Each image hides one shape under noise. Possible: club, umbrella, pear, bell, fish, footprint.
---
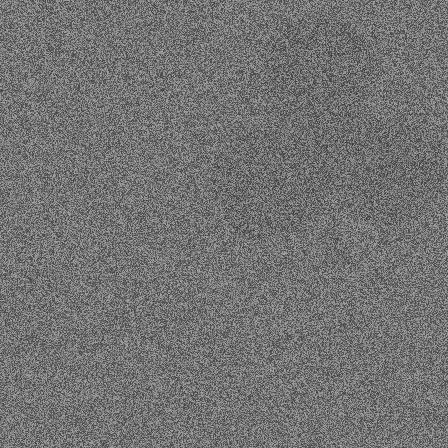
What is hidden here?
dark club
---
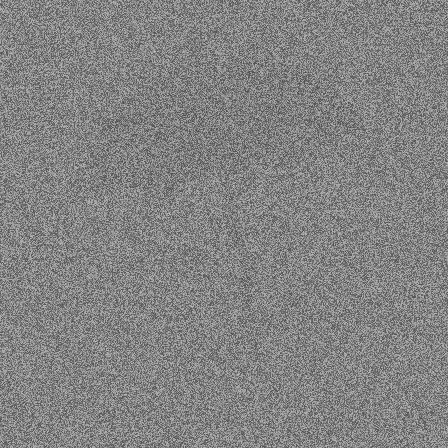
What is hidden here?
dark umbrella
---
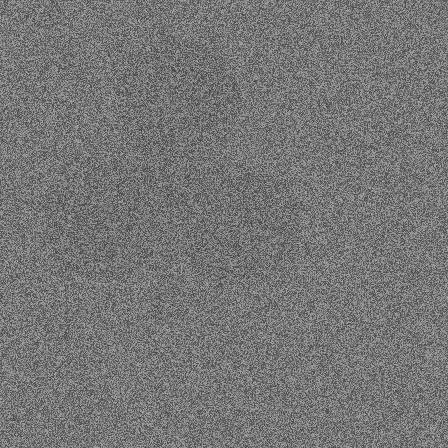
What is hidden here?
dark club
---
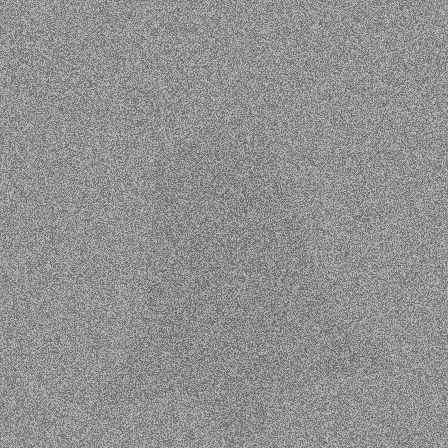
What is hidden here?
dark bell
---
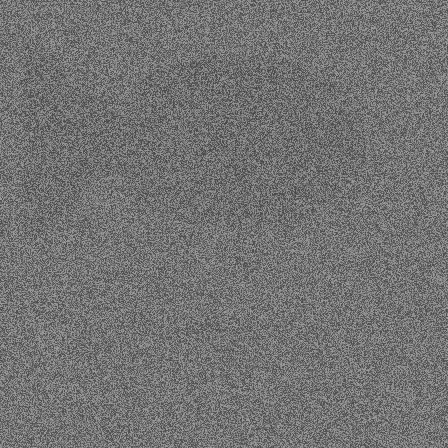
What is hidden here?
dark fish
